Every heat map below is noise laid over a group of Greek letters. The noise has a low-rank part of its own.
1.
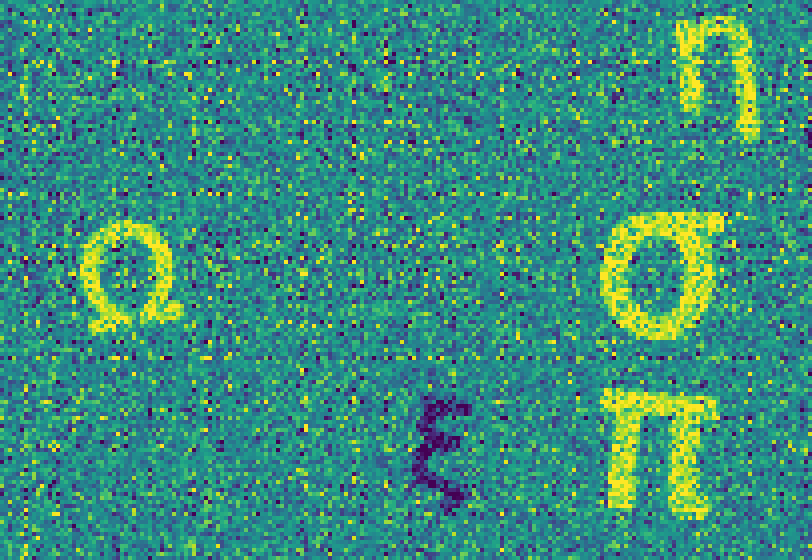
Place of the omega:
middle left
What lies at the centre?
nothing
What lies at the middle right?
sigma
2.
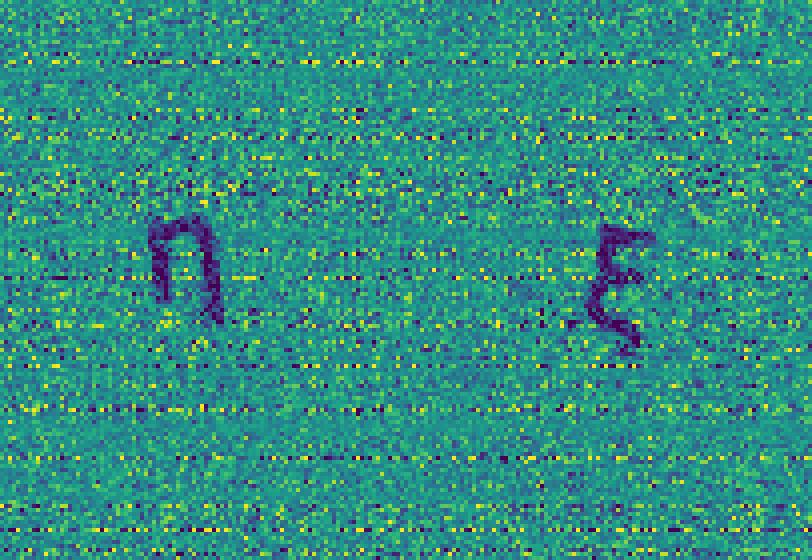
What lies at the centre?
nothing
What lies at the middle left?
eta
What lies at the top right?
nothing
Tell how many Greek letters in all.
2
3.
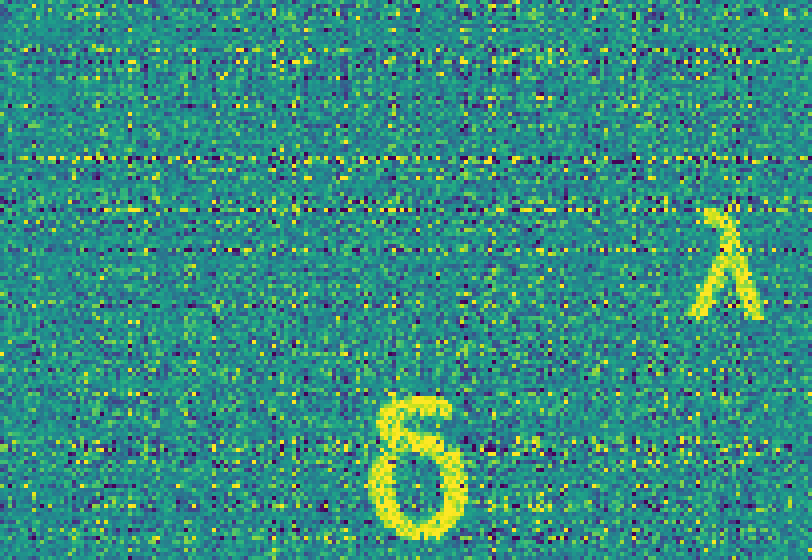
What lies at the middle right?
lambda
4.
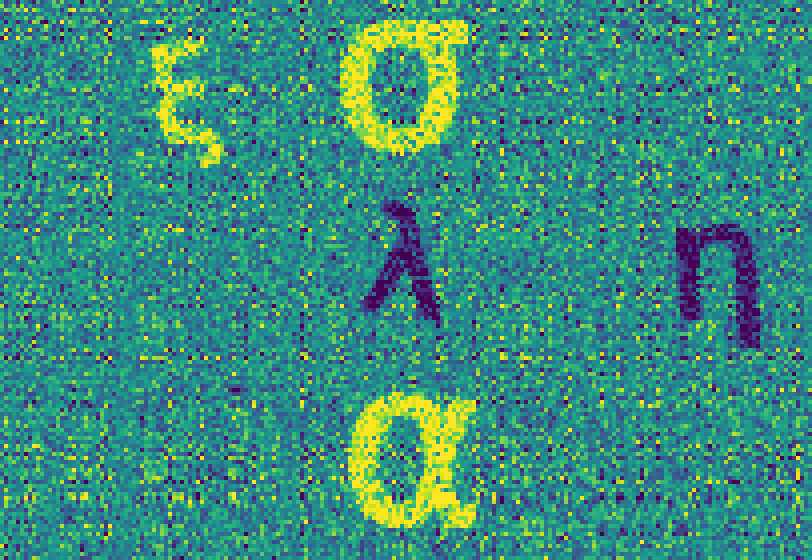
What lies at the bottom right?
nothing
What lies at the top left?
xi
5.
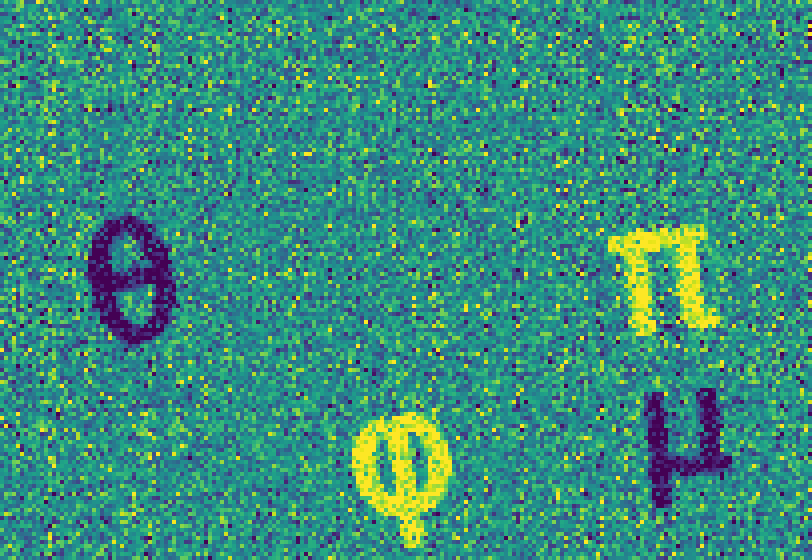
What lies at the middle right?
pi
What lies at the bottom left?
nothing
